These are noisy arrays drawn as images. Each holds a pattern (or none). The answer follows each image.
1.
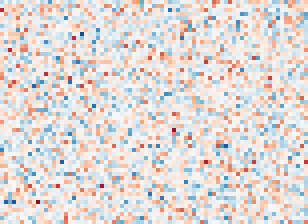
only noise
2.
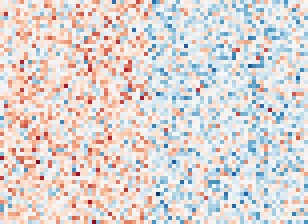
a sharp edge
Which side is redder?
left
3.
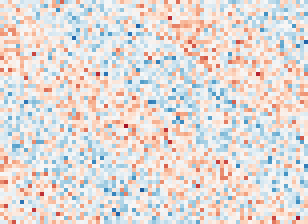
diagonal stripes
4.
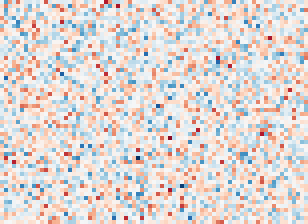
only noise
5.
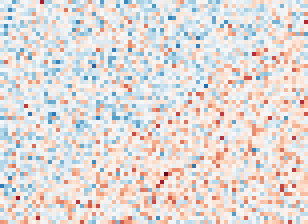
a sharp edge
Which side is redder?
bottom right
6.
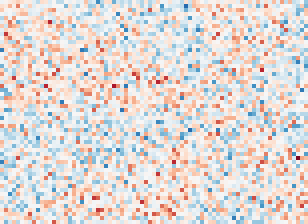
spokes from one point
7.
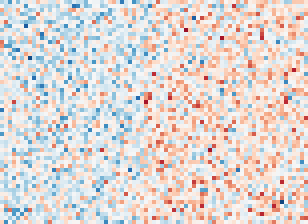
a sharp edge
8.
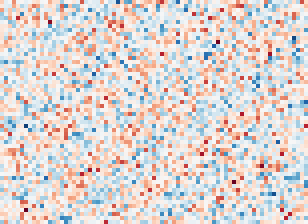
diagonal stripes
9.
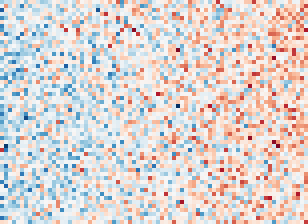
a smooth slope
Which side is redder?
right
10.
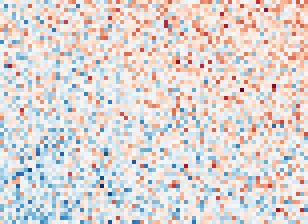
a smooth slope
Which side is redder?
top right
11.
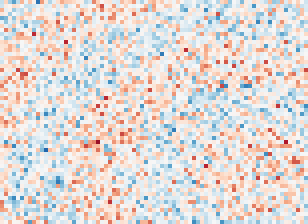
rings round one point
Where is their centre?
bottom right
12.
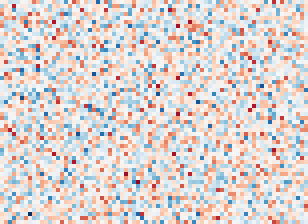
only noise
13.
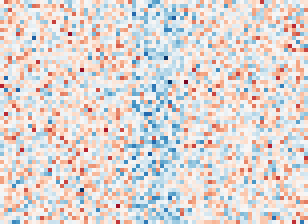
one vertical stripe
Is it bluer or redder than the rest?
bluer
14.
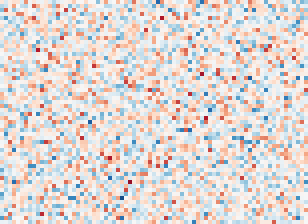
only noise
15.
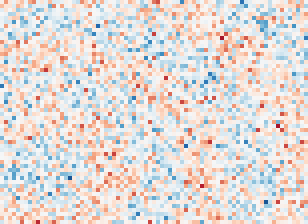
rings round one point
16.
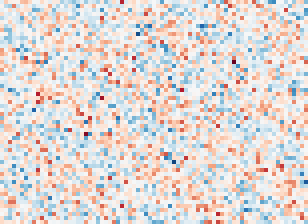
diagonal stripes
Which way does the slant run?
top left to bottom right
